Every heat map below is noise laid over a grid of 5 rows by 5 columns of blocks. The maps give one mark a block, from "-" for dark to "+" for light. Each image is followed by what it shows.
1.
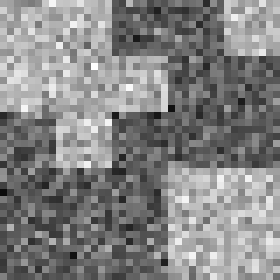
+ + - - +
+ + + - -
- + - - -
- - - + +
- - - + +
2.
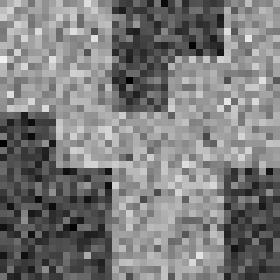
+ + - - +
+ + - + +
- + + + +
- - + + -
- - + + -
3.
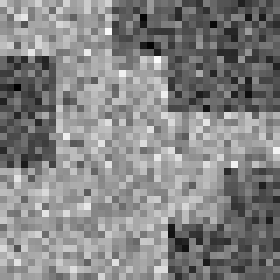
+ + - - -
- + + - -
- + + + +
+ + + + -
+ + + - -
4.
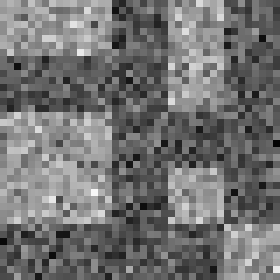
+ + - + -
- - - + -
+ + - - -
+ + - + -
- - - - +
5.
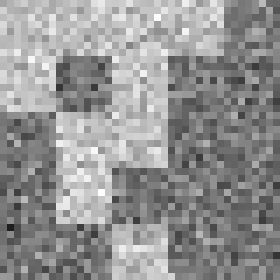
+ + + + -
+ - + - -
- + + - -
- + - - -
- - + - -
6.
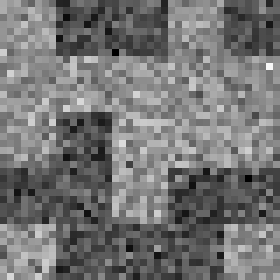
+ - - + -
+ + + + +
+ - + + +
- - + - -
+ - - - +
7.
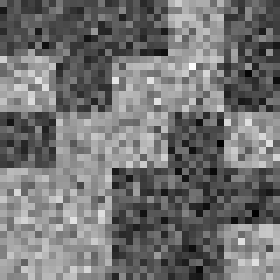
- - - + -
+ - + + -
- + + - +
+ + - - -
+ + - - +
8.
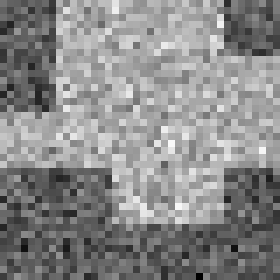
- + + + -
- + + + +
+ + + + +
- - + + -
- - - - -
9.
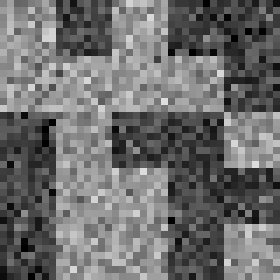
+ - + - -
+ + + + -
- + - - +
- + + - -
- + + - +
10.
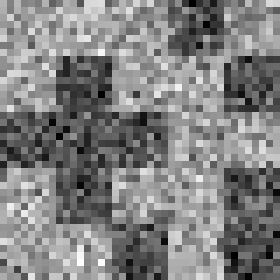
+ + + - +
+ - + + -
- - - + +
+ - + + -
+ + - + -
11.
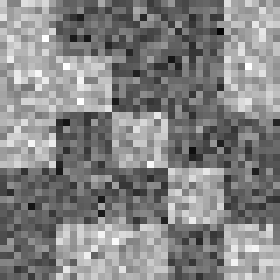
+ - - - +
+ + - - +
+ - + - -
- - - + -
- + + - +
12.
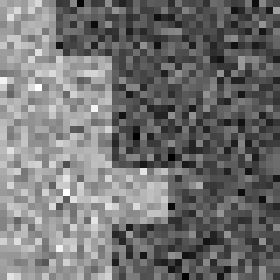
+ - - - -
+ + - - -
+ + - - -
+ + + - -
+ + - - -
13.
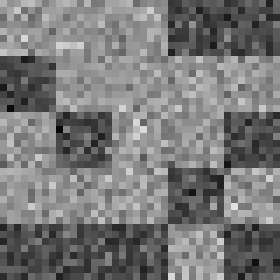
+ + + - -
- + + + +
+ - + + -
+ + + - +
- - - + -
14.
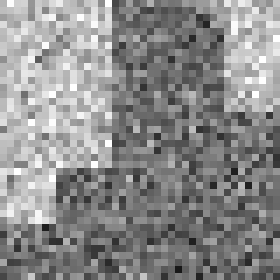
+ + - - +
+ + - - +
+ + - - -
+ - - - -
- - - - -
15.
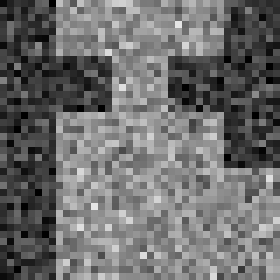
- + + + -
- - + - -
- + + + -
- + + + +
- + + + +
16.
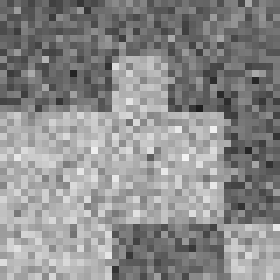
- - - - -
- - + - -
+ + + + -
+ + + + -
+ + - - +
